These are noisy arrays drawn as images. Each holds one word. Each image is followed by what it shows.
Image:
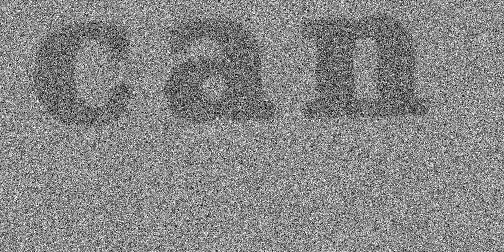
can
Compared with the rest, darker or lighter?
darker
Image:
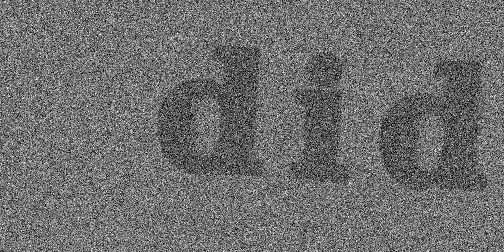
did
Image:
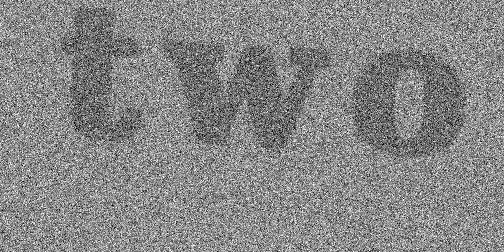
two
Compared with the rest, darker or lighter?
darker
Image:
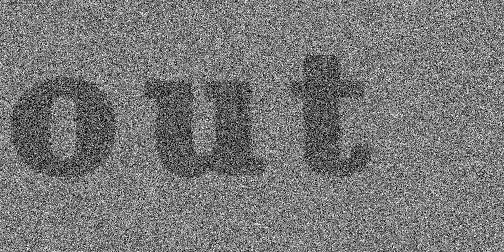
out
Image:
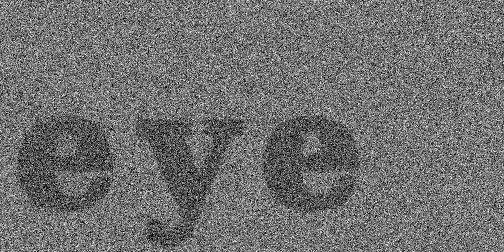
eye
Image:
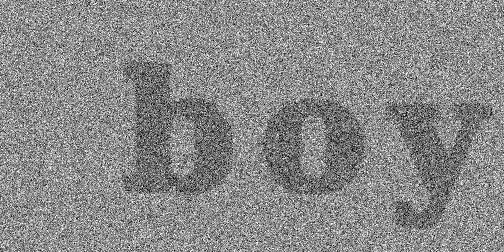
boy
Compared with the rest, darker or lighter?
darker
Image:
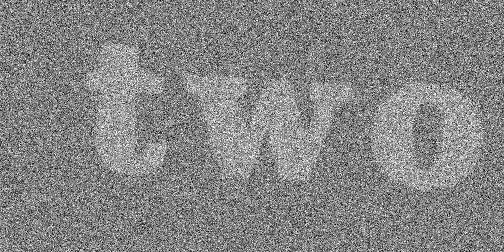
two
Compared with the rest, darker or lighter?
lighter
